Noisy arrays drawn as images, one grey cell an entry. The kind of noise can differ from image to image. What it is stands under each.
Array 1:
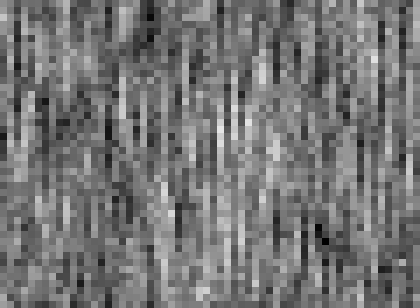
streaked along the columns
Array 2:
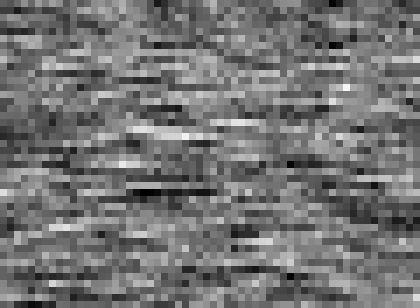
streaked along the rows
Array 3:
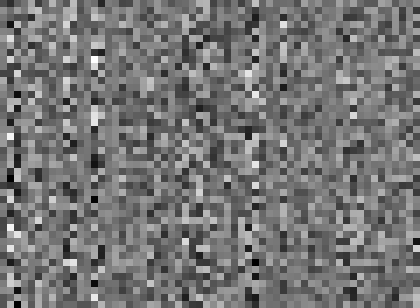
columns of uneven size
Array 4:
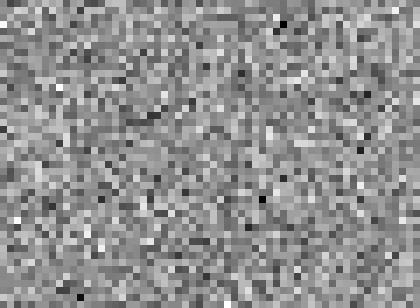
independent entries
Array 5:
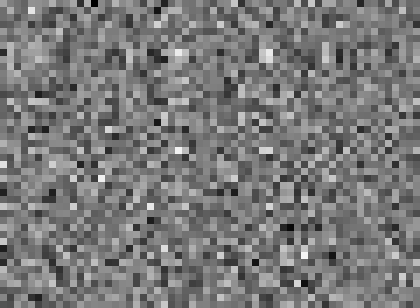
low rank plus noise
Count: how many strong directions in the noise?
two
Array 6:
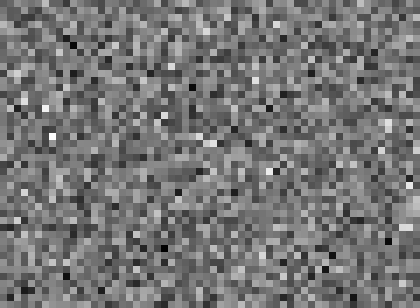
independent entries
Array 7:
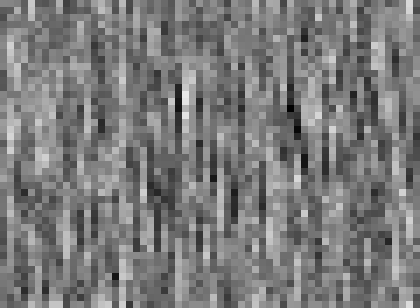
streaked along the columns
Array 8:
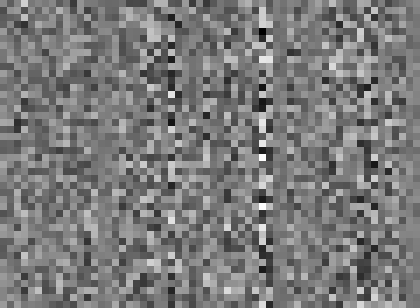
columns of uneven size
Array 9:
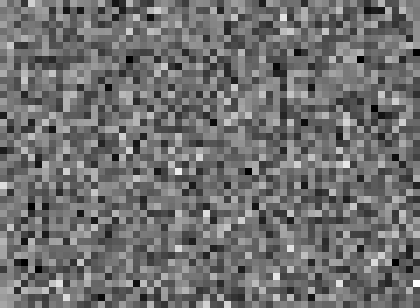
independent entries
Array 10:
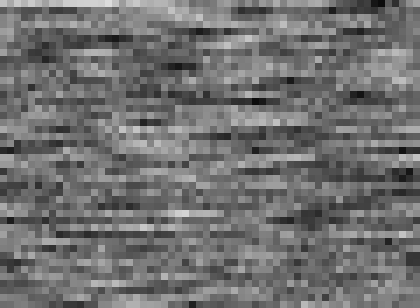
streaked along the rows
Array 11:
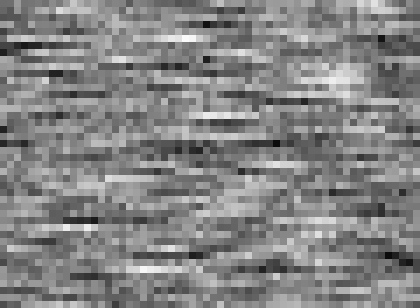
streaked along the rows
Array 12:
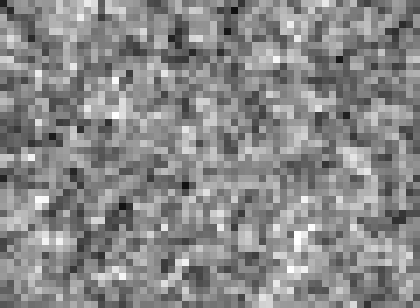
blotchy
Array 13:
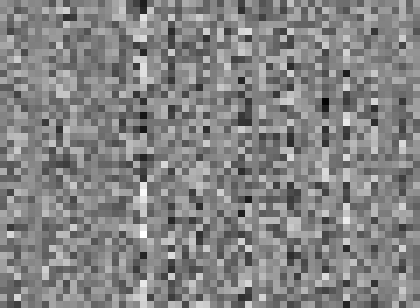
columns of uneven size
